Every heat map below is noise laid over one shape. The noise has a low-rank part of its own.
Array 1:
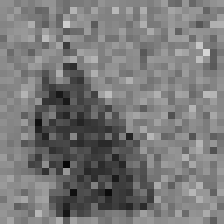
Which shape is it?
chess knight
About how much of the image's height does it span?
two thirds
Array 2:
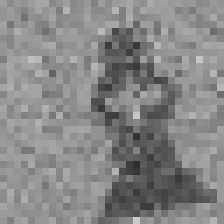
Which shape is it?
chess bishop
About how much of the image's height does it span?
nearly all
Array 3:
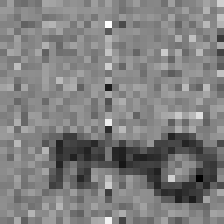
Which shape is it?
key
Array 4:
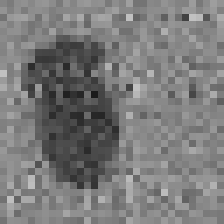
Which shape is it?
footprint
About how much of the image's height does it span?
two thirds
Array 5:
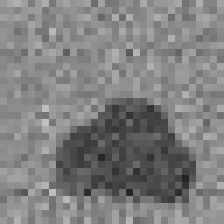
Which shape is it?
cloud
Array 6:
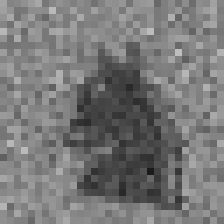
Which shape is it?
chess knight
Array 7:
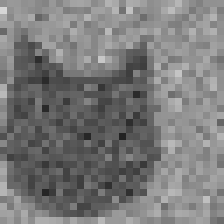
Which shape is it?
cat's head
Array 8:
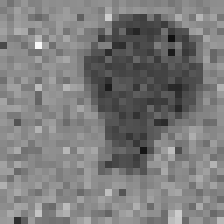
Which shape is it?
light bulb
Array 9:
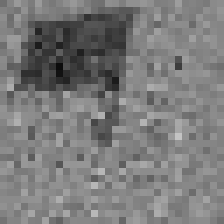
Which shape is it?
flag
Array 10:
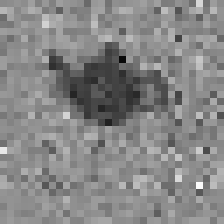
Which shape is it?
teapot
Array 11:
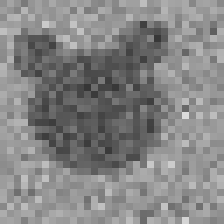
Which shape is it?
bear's head
